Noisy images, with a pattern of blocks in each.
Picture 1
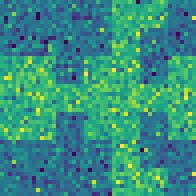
top and bottom mirror each other
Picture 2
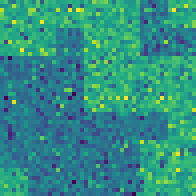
mirrored about the diagonal from the bottom left
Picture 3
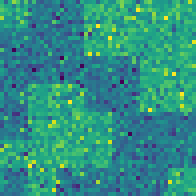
mirrored about the diagonal from the bottom left
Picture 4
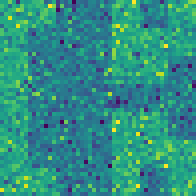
top and bottom mirror each other
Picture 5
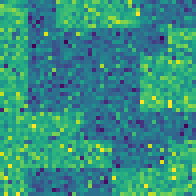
no symmetry
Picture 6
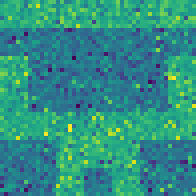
left and right mirror each other
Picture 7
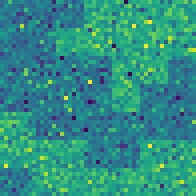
no symmetry
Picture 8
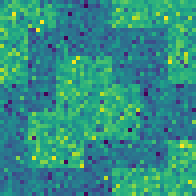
mirrored about the diagonal from the bottom left
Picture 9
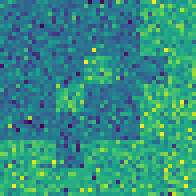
mirrored about the diagonal from the top left
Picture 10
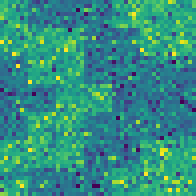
top and bottom mirror each other
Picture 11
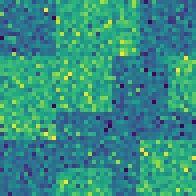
mirrored about the diagonal from the top left
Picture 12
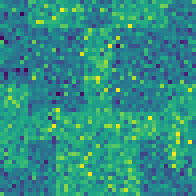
left and right mirror each other
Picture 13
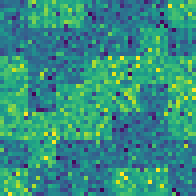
the same after a half turn
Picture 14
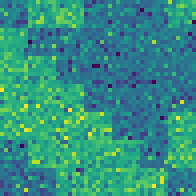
mirrored about the diagonal from the bottom left
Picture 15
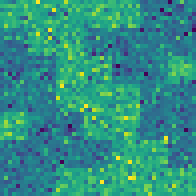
the same after a half turn
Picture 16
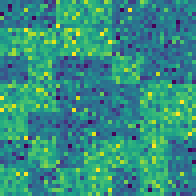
mirrored about the diagonal from the bottom left
